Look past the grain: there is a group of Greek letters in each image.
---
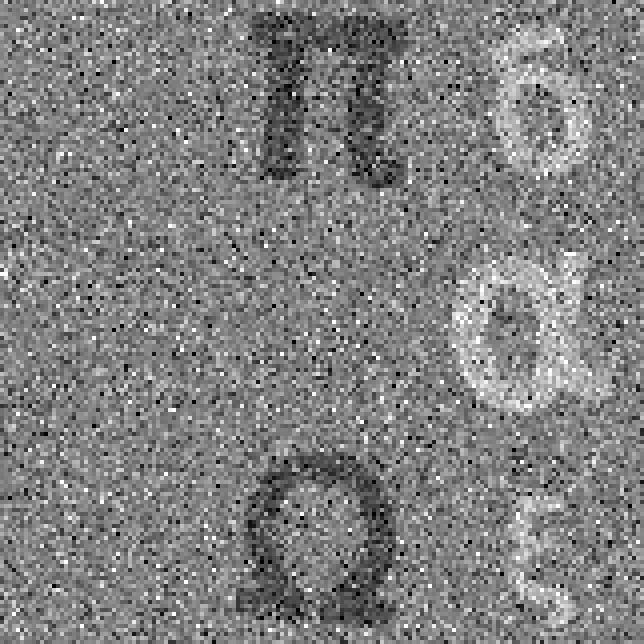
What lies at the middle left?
nothing
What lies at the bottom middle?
omega
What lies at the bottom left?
nothing
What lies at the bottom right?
xi
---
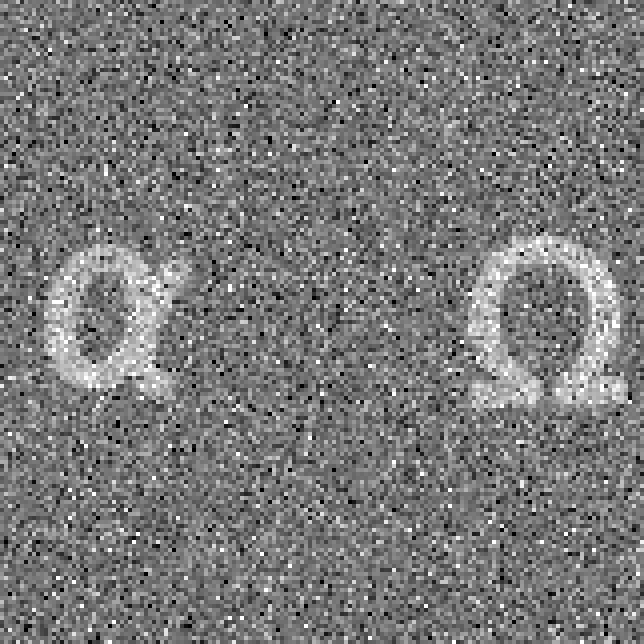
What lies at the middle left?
alpha
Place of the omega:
middle right
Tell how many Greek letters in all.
2
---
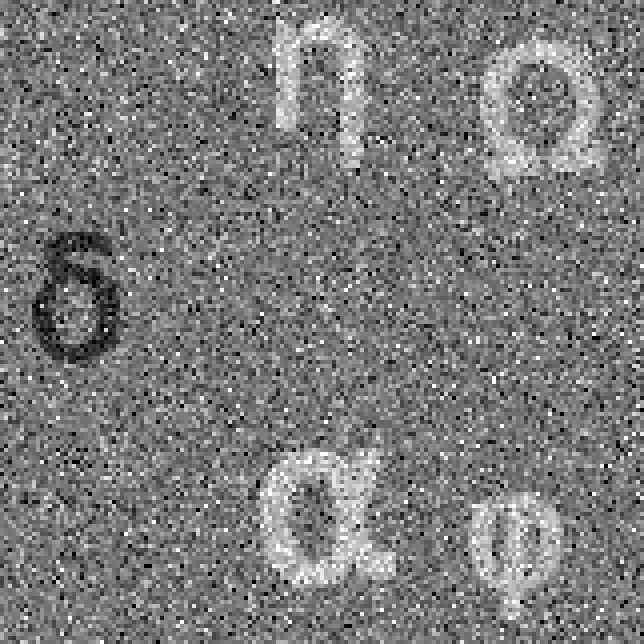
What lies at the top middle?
eta
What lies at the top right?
omega
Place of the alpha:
bottom middle
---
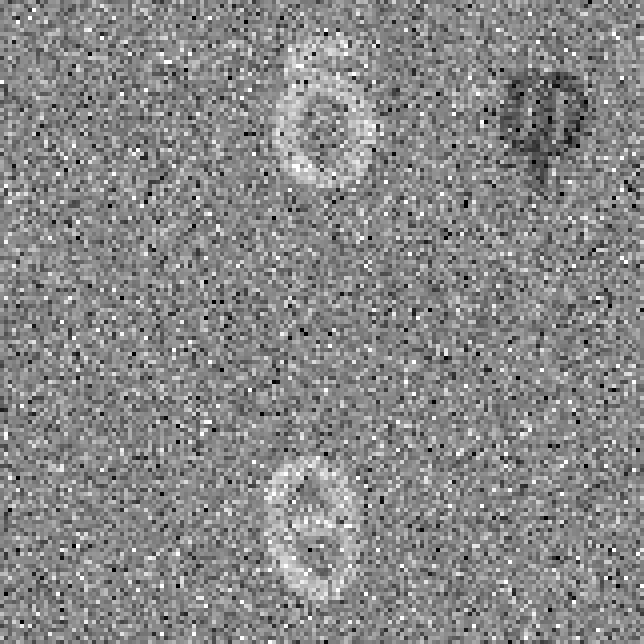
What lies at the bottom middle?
theta
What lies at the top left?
nothing
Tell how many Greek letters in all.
3
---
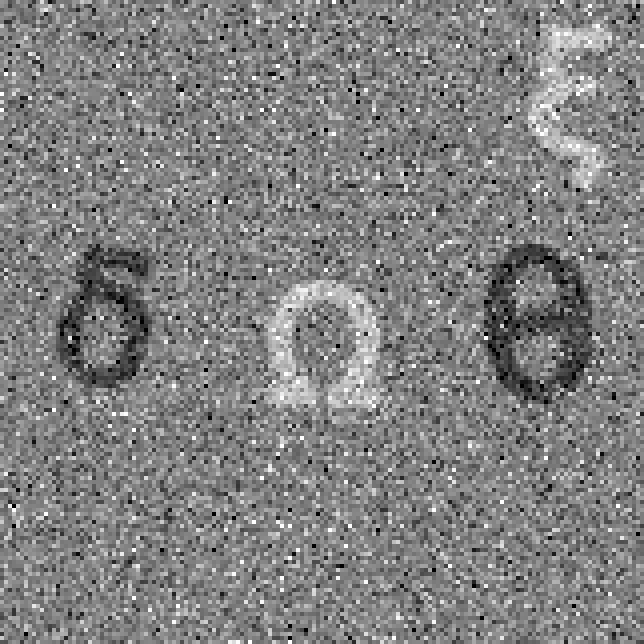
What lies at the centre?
omega
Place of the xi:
top right
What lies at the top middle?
nothing
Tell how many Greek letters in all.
4
